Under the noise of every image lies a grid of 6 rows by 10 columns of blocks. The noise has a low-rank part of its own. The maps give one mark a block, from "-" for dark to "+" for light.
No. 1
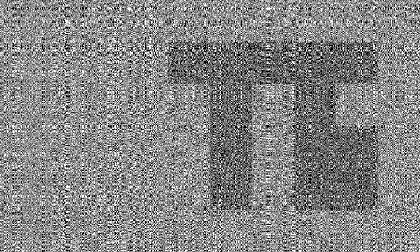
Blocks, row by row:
+ + + + + + + + + +
+ + + + - - - - - +
+ + + + + - + - + +
+ + + + + - + - - +
+ + + + + - + - - +
+ + + + + + + + + +
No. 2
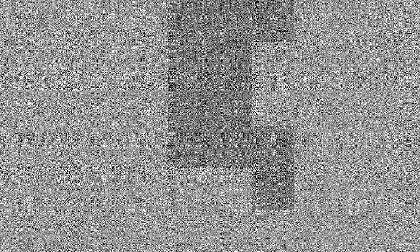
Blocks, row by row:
+ + + + - - - + + +
+ + + + - - + + + +
+ + + + - - + + + +
+ + + + - - - + + +
+ + + + + + - + + +
+ + + + + + + + + +
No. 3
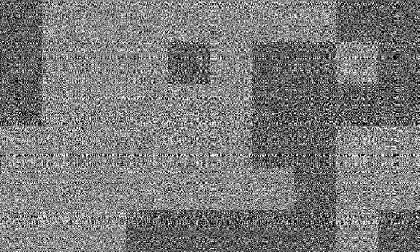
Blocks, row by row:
- + + + + + + + - -
- + + + - + - - + -
- + + + + + - - - -
+ + + + + + - - + +
+ + + + + + + - + +
+ + + - - - - - + -
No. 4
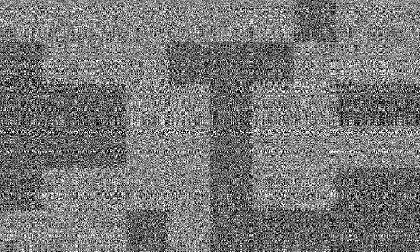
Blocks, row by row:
+ + + + + + + - + +
- + + + - - - + + +
- - - + + - + + - -
- - - + + - + + + +
- + + + + - + + - -
+ + + - + - - - - -
